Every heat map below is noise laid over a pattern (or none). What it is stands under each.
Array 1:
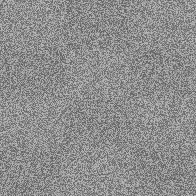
a checkerboard
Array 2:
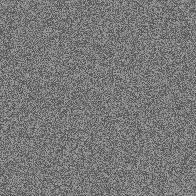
only noise
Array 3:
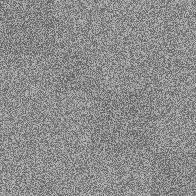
blocks along the diagonal
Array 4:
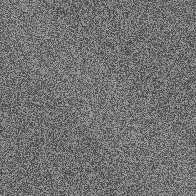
a diagonal band
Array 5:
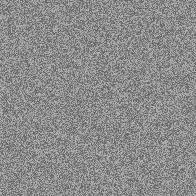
only noise
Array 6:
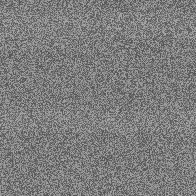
bands of rows
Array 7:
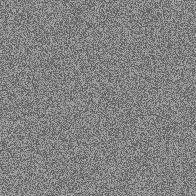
only noise
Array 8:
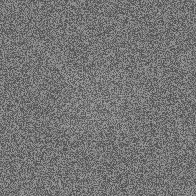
one block
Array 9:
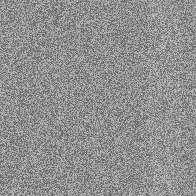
one band of columns
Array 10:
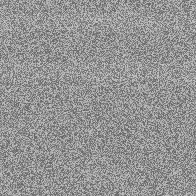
bands of rows
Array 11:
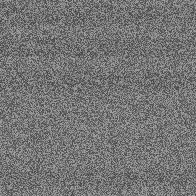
bands of rows
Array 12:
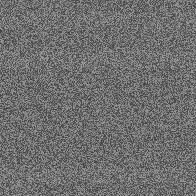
bands of rows
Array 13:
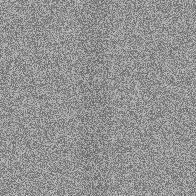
one band of columns
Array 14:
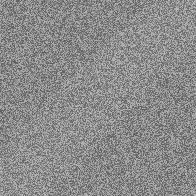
a diagonal band
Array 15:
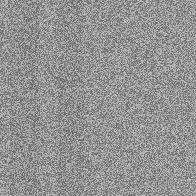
bands of columns
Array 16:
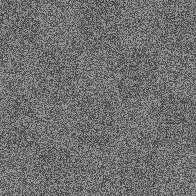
a checkerboard
